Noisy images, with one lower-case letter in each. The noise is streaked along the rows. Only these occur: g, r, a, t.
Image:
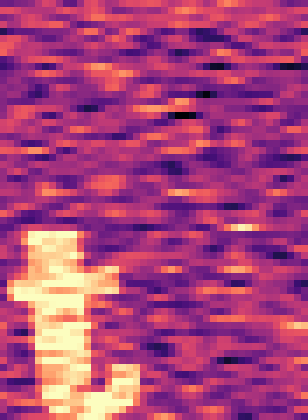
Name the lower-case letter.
t
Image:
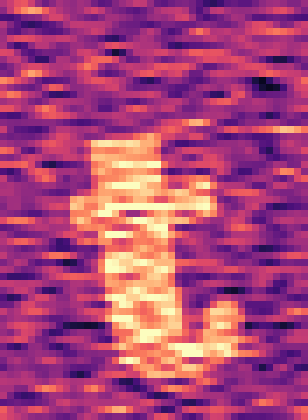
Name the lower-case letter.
t
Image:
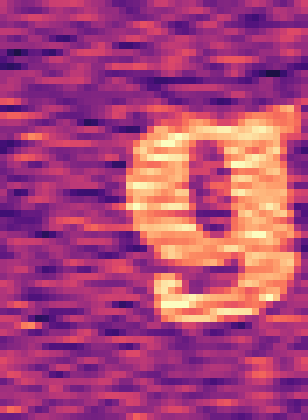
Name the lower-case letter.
g
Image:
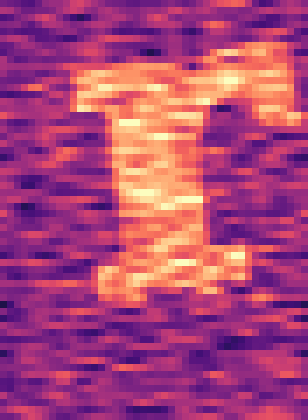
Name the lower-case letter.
r
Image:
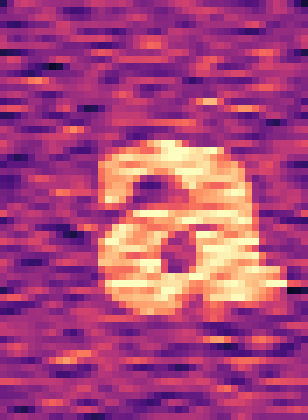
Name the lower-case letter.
a
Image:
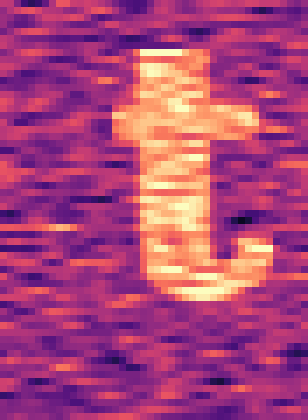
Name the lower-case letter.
t
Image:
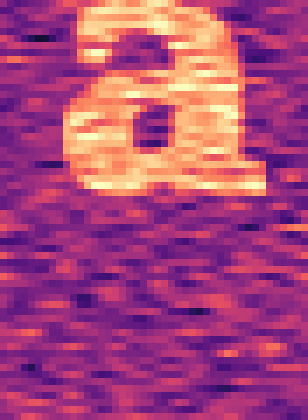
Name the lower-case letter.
a
